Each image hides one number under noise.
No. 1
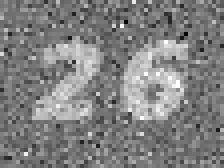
26
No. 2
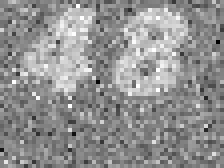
48
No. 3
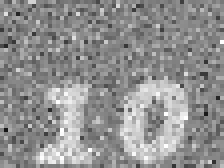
10
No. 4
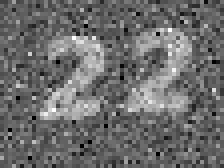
22
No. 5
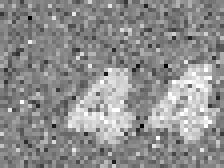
44
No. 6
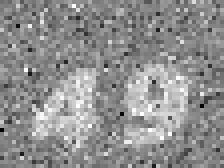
49
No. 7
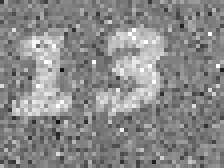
13
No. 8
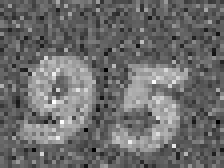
95
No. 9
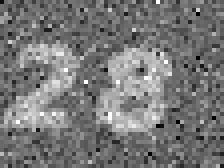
28
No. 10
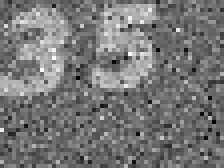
35
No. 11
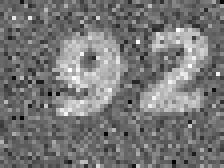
92
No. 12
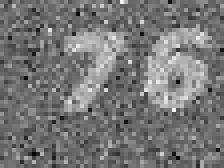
76
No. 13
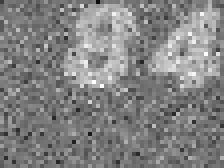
84
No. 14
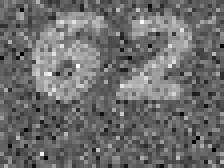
62
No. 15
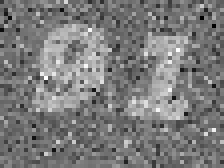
91
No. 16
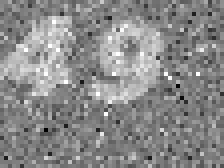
49
